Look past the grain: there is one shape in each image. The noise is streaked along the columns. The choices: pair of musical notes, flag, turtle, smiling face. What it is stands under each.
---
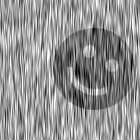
smiling face
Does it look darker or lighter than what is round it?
darker
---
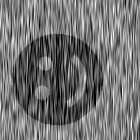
smiling face
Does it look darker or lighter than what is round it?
darker
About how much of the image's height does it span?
two thirds
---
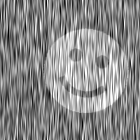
smiling face
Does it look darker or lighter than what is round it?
lighter
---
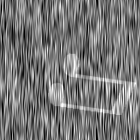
pair of musical notes
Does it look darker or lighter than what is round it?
lighter
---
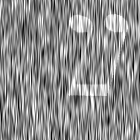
pair of musical notes
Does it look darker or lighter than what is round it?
lighter
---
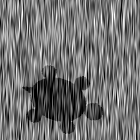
turtle
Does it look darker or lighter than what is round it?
darker
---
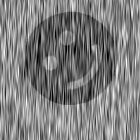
smiling face
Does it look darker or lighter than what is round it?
darker
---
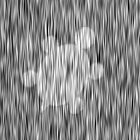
turtle
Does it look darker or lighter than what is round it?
lighter
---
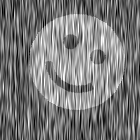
smiling face
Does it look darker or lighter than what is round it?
lighter
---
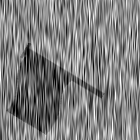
flag
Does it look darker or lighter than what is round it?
darker
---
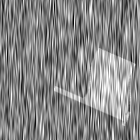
flag
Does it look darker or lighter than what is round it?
lighter
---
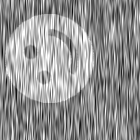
smiling face
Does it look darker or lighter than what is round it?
lighter
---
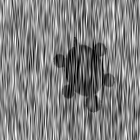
turtle
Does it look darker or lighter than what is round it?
darker
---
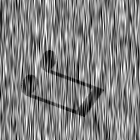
pair of musical notes
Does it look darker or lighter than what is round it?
darker
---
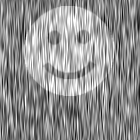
smiling face
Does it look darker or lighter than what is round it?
lighter
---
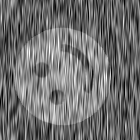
smiling face
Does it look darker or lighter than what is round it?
lighter
